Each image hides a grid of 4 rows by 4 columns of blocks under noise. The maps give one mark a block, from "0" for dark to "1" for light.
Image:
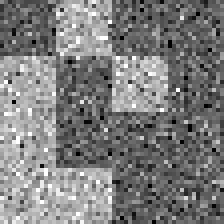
0 1 0 0
1 0 1 0
1 0 0 0
1 1 0 0
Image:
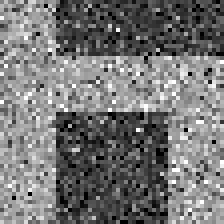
1 0 0 0
1 1 1 1
1 0 0 1
1 0 0 1
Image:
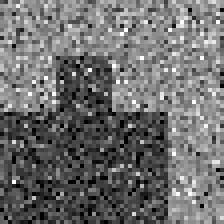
1 1 1 1
1 0 1 1
0 0 0 1
0 0 0 1
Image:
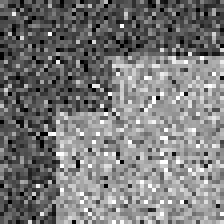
0 0 0 0
0 0 1 1
0 1 1 1
0 1 1 1
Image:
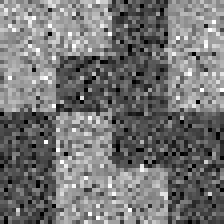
1 1 0 1
1 0 0 1
0 1 0 0
0 1 1 0
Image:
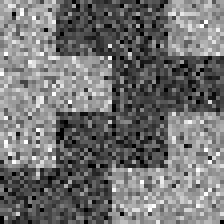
1 0 0 1
1 1 0 0
1 0 0 1
0 0 1 1
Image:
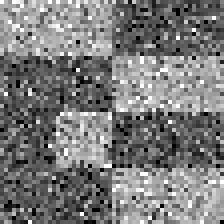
1 1 0 0
0 0 1 1
0 1 0 0
0 0 1 1
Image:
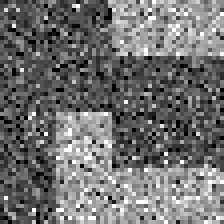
0 0 1 1
0 0 0 0
0 1 0 0
0 1 1 1
